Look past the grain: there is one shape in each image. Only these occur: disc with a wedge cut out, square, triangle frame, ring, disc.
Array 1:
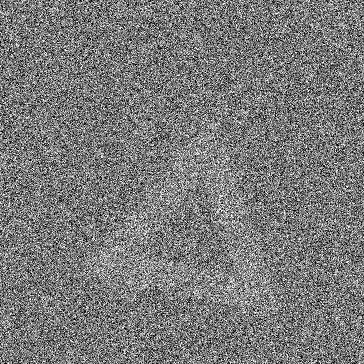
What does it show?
light triangle frame
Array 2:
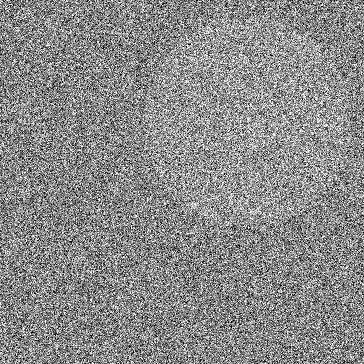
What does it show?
light disc
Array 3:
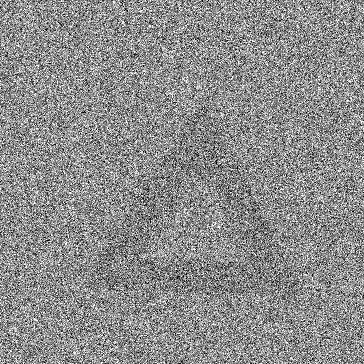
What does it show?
dark triangle frame
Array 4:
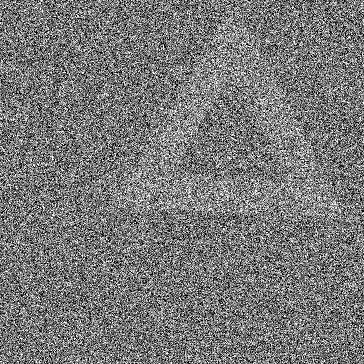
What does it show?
light triangle frame
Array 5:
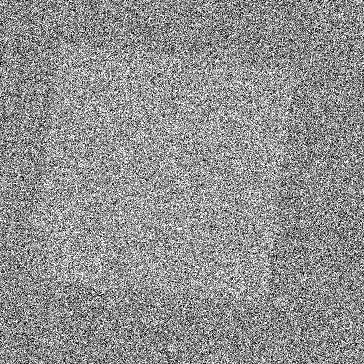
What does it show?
light square
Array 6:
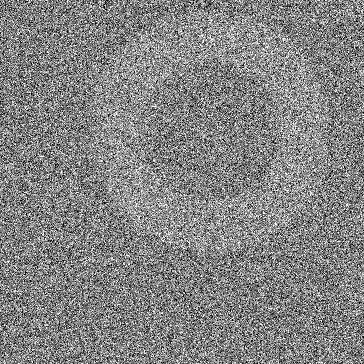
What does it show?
light ring
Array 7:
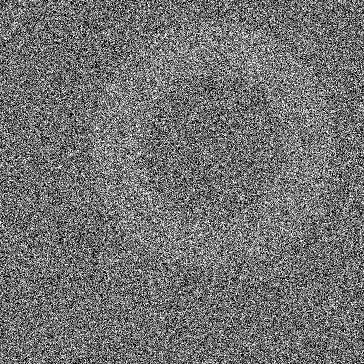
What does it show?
light ring
